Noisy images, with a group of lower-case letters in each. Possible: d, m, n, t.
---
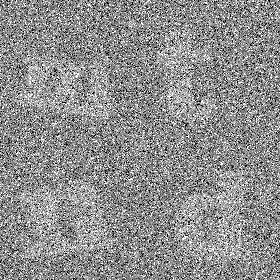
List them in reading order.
top left: m; top right: t; bottom left: n; bottom right: d
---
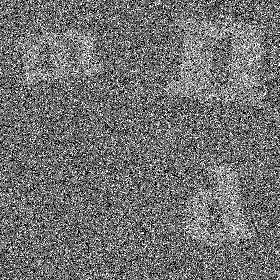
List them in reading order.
top left: m; top right: n; bottom right: d
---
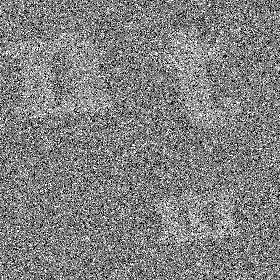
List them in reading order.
top left: n; top right: t; bottom right: m
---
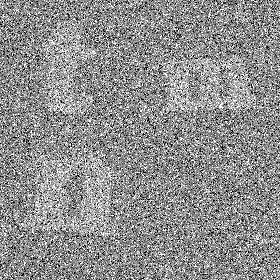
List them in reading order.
top left: t; top right: m; bottom left: n
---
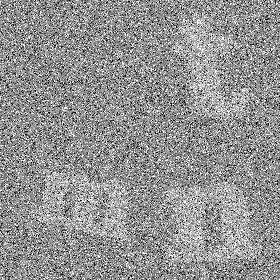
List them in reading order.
top right: t; bottom left: m; bottom right: n
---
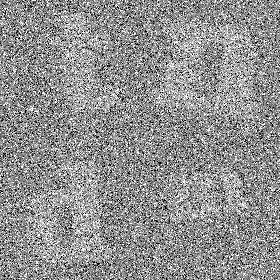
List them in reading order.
top left: t; top right: n; bottom left: d; bottom right: m
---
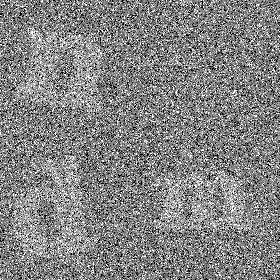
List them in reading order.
top left: n; bottom left: d; bottom right: m
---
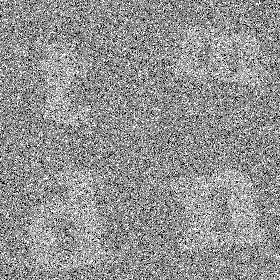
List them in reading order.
top left: t; top right: m; bottom left: d; bottom right: n
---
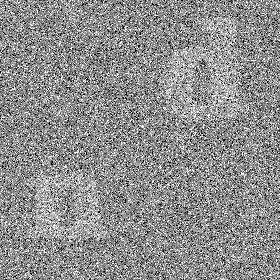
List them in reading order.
top right: d; bottom left: n
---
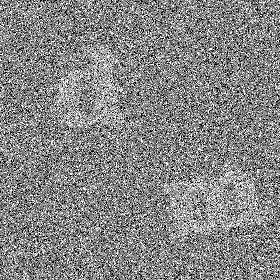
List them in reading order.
top left: d; bottom right: m
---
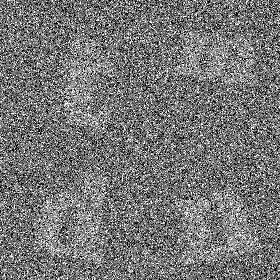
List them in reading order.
top left: t; top right: m; bottom left: d; bottom right: n
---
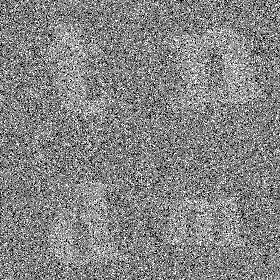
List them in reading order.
top left: t; top right: n; bottom left: d; bottom right: m
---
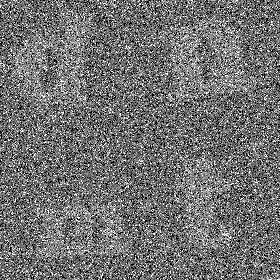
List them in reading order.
top left: d; top right: n; bottom left: m; bottom right: t
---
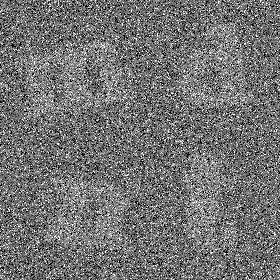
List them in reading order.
top left: m; top right: d; bottom left: n; bottom right: t
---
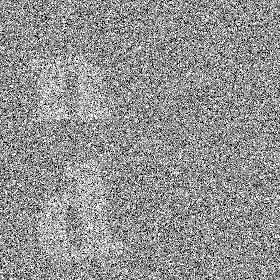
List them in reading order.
top left: n; bottom left: d
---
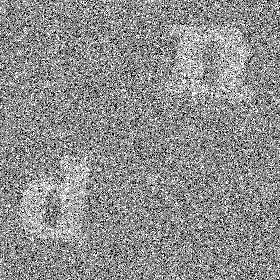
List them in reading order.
top right: n; bottom left: d
